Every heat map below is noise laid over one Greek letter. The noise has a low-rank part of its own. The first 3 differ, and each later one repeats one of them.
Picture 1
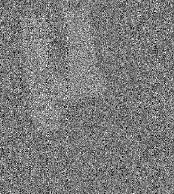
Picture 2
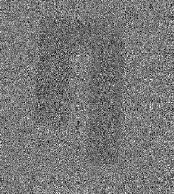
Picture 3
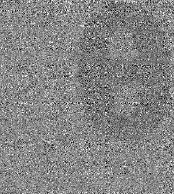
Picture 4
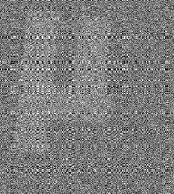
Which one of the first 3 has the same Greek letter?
1
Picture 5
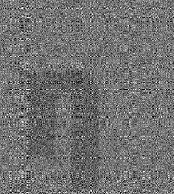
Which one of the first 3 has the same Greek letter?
2
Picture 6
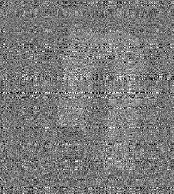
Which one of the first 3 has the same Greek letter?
2
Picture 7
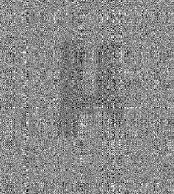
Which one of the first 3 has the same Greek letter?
1
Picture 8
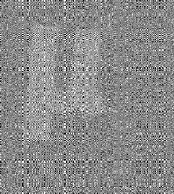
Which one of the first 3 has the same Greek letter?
1
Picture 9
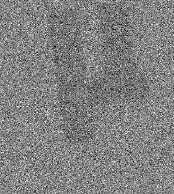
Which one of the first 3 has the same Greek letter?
1
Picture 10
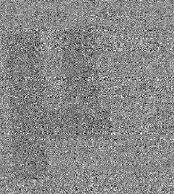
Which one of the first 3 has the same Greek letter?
1
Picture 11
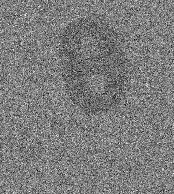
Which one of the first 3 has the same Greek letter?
3
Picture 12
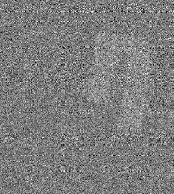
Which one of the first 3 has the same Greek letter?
2
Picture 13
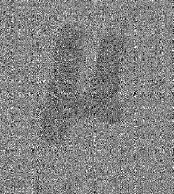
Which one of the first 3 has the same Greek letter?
1
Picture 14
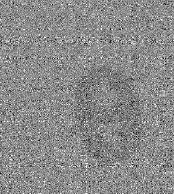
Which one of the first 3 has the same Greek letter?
3
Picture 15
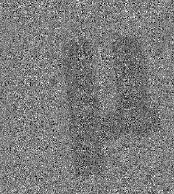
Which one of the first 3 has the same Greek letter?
1
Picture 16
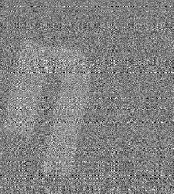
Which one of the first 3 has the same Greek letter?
2
